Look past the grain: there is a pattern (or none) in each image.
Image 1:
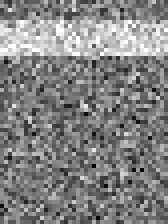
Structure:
one band of rows
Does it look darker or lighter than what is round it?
lighter
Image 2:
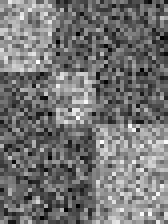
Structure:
blocks along the diagonal
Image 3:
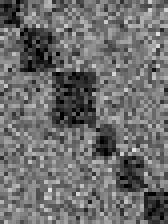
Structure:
blocks along the diagonal
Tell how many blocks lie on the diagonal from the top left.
6
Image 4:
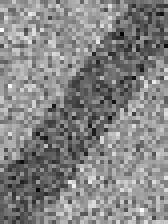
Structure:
a diagonal band
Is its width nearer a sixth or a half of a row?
a half
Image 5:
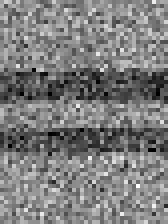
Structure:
bands of rows
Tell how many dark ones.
2
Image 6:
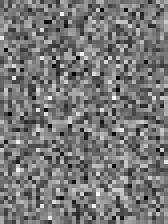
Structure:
only noise
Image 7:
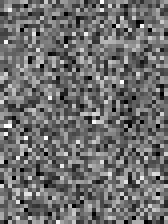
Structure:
only noise
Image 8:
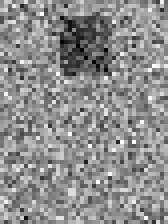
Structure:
one block
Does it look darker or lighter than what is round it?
darker
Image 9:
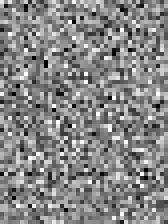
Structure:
only noise
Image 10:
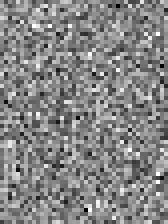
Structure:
only noise
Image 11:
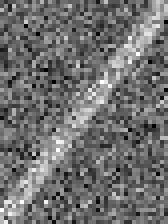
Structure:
a diagonal band
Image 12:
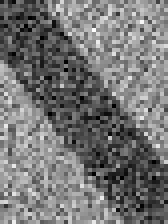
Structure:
a diagonal band
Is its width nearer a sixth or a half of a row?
a half
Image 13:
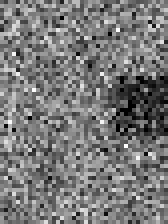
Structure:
one block
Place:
middle right
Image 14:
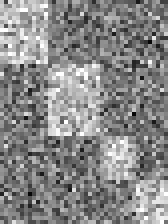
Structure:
blocks along the diagonal
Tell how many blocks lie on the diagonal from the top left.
4
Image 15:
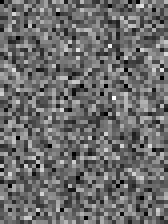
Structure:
only noise
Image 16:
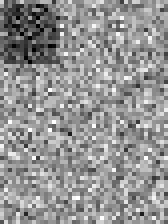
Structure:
one block
